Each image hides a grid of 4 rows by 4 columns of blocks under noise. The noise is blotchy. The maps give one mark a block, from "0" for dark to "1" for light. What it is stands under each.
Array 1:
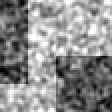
0 1 1 1
0 1 1 1
0 1 0 0
1 1 0 0
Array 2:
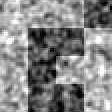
1 1 1 0
1 0 0 1
1 0 1 1
1 0 0 1
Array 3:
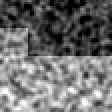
0 0 0 0
1 0 0 0
1 1 1 1
1 1 1 1
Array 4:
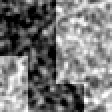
0 0 1 1
0 0 1 1
1 0 1 1
1 0 0 1
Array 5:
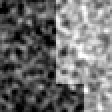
0 0 1 1
0 0 1 1
0 0 1 1
0 0 0 1
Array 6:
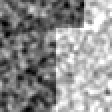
0 0 0 1
0 0 1 1
0 0 1 1
0 0 1 1
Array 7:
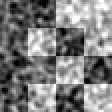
0 0 1 1
0 1 0 1
0 0 1 0
0 1 0 1
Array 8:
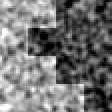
1 1 0 0
1 0 0 0
1 1 0 0
1 1 1 0
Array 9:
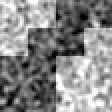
1 1 0 0
1 0 0 1
0 0 1 1
0 0 1 1
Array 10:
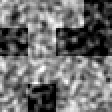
1 1 1 0
0 1 0 0
1 1 1 1
1 0 1 1
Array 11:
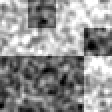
1 0 1 1
1 1 1 0
0 0 0 1
0 0 0 1
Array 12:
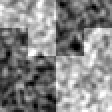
1 1 0 0
0 1 0 1
0 0 1 1
0 0 1 1
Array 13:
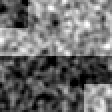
0 1 1 1
1 1 1 1
0 0 0 0
0 0 0 1
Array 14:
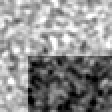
1 1 1 1
1 1 1 1
1 0 0 0
1 0 0 0
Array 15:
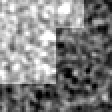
1 1 1 0
1 1 0 0
1 1 0 0
0 0 0 0
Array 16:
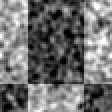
1 0 0 1
1 0 0 1
1 0 0 1
0 1 1 0
